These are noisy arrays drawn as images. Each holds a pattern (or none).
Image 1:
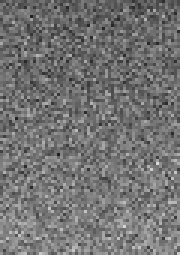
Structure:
a smooth slope
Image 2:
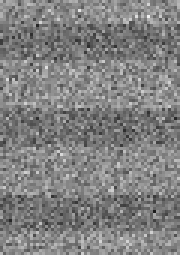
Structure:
horizontal stripes
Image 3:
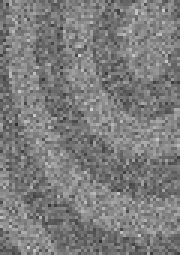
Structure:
rings round one point
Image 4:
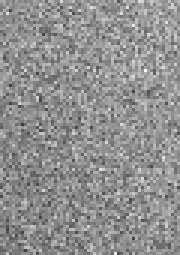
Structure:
a smooth slope
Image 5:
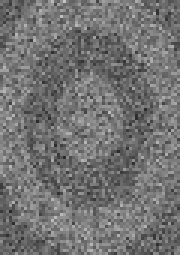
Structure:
rings round one point
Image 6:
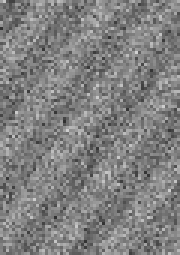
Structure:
diagonal stripes
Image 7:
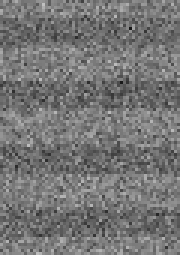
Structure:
horizontal stripes
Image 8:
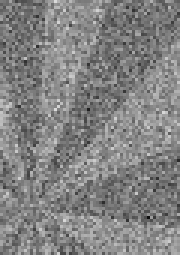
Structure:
spokes from one point
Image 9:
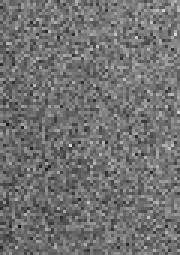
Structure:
a smooth slope
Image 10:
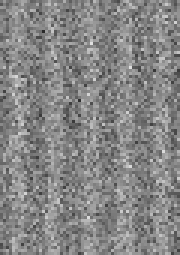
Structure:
vertical stripes
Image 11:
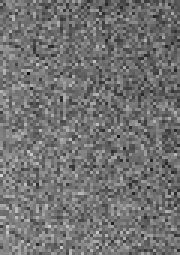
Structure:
a smooth slope
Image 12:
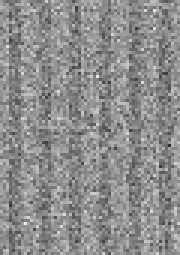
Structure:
vertical stripes
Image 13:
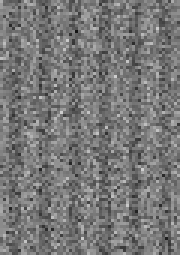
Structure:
vertical stripes
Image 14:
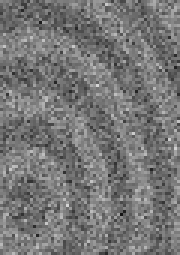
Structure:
rings round one point
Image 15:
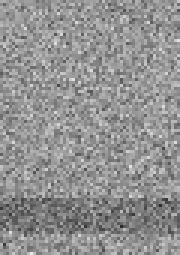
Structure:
one horizontal stripe
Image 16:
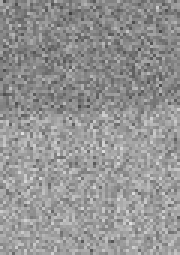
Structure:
a sharp edge
